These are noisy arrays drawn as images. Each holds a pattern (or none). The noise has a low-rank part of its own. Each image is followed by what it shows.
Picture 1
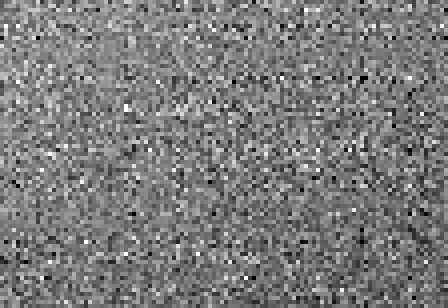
a smooth slope
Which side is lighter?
top left
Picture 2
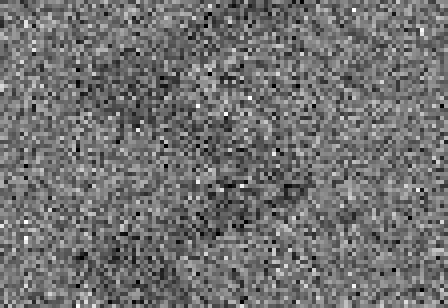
a wavy band
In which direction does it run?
top to bottom
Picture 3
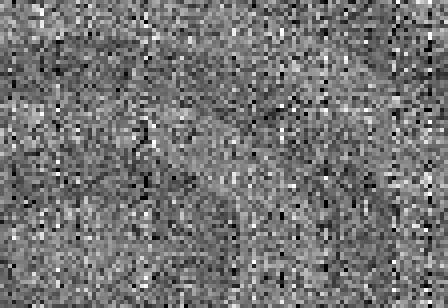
rings round one point
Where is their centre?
bottom left
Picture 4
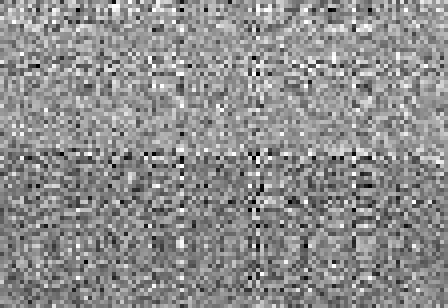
a sharp edge
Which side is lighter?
top
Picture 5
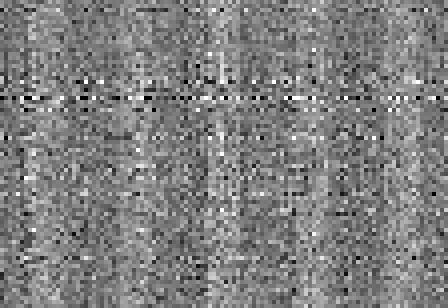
vertical stripes
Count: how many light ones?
5
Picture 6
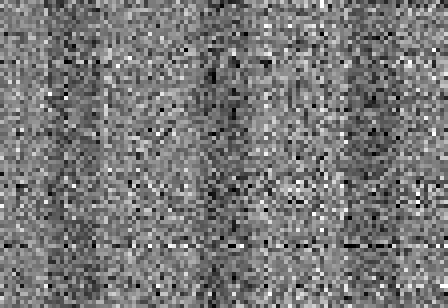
vertical stripes
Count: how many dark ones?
3
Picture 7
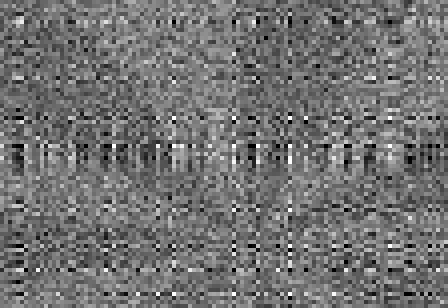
spokes from one point
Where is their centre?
bottom middle
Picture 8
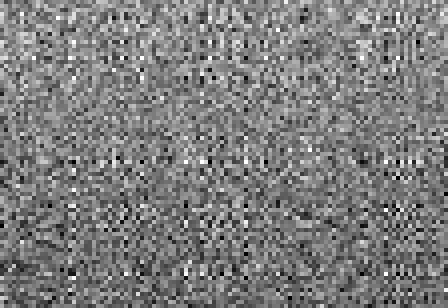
a smooth slope
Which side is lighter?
top
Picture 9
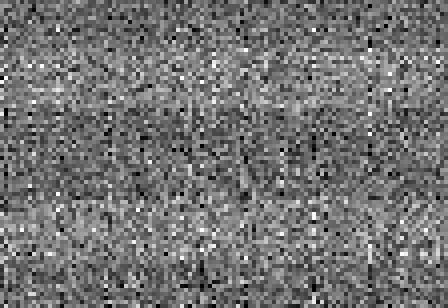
horizontal stripes
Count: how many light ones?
2
